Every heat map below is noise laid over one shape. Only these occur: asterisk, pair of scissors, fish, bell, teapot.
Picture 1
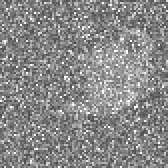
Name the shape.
teapot
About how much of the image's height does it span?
half
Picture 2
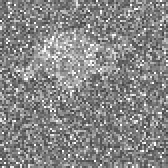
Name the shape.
teapot
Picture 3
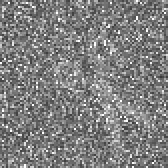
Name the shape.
pair of scissors
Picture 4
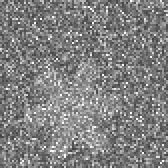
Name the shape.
asterisk
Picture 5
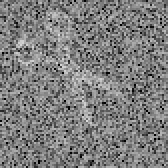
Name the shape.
pair of scissors
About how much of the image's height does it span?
two thirds
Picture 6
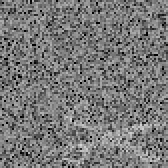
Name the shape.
pair of scissors
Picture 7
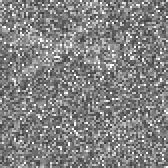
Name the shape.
pair of scissors
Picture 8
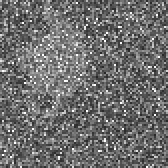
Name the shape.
teapot
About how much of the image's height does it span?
two thirds
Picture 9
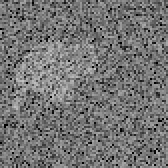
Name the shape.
teapot
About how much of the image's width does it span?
half
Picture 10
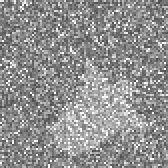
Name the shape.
bell
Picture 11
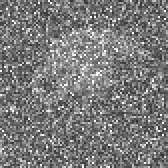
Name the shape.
teapot
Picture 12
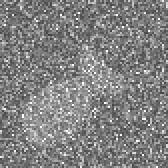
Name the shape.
fish
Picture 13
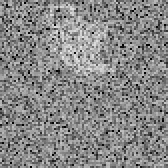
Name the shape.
teapot
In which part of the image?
top middle
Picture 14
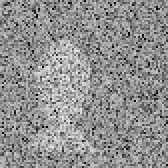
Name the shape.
fish
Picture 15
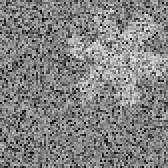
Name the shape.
asterisk
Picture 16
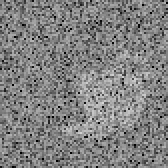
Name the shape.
teapot
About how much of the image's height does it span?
half
